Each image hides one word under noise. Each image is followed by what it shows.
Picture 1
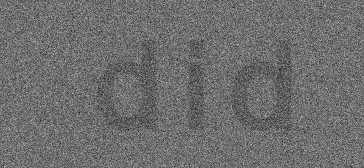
did
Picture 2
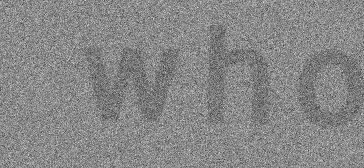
who
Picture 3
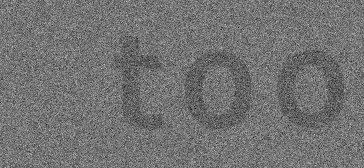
too
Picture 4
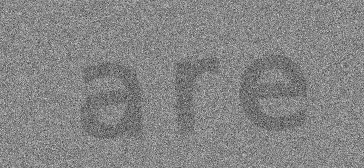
are
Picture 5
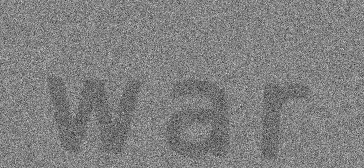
war
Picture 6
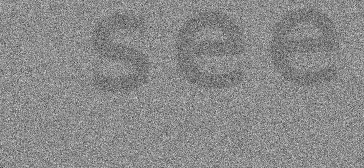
see
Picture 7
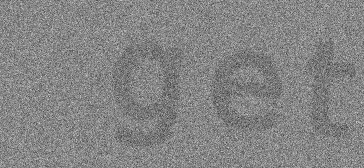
get
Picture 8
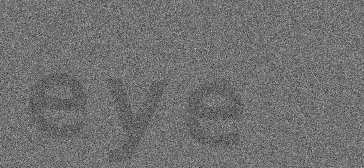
eye
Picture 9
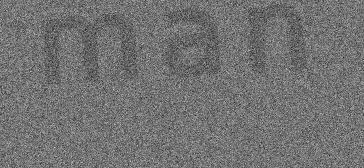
man
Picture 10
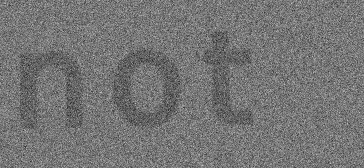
not
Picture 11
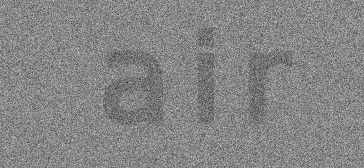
air
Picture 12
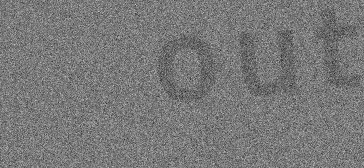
out
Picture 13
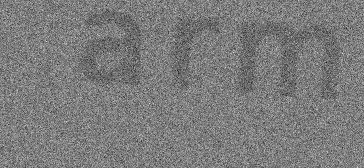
arm
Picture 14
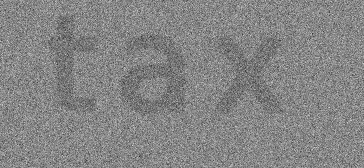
tax
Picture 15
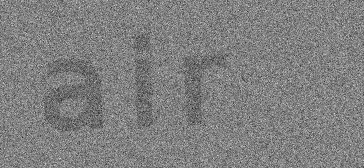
air
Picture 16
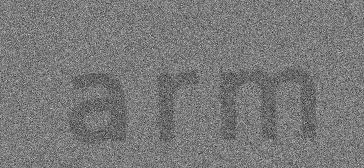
arm
